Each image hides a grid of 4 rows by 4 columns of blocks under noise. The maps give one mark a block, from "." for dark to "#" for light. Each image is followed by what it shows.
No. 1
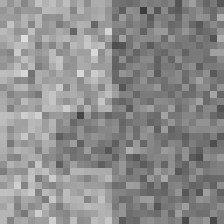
# # . .
# # . .
# . . .
# # . .
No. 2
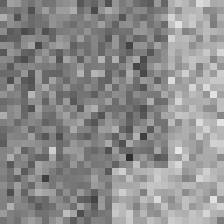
. . . #
. . . #
. . . #
. . # #
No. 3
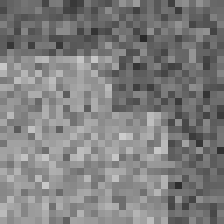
. . . .
# # . .
# # # .
# # # .
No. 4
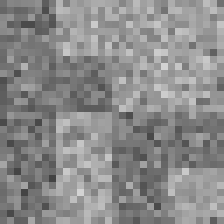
. # # #
. . # #
. # . .
. # . #
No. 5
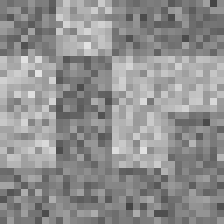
. # . .
# . # #
# . # .
. . . .
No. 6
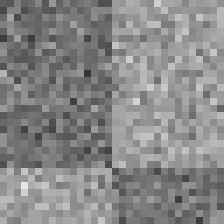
. . # #
. . # #
. . # #
# # . .
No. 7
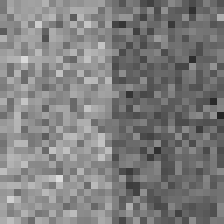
# # . .
# # . .
# # . .
# # . .
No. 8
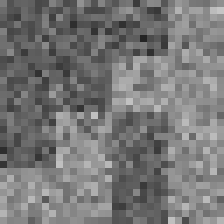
. . . #
. . # #
. # . #
# # . #
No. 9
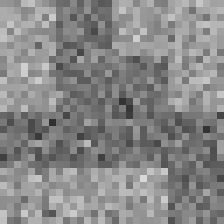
# . # #
# . . #
. . . .
# # # .
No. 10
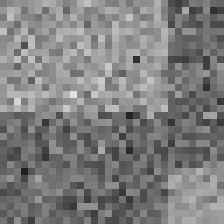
# # # .
# # # .
. . . .
. . . #
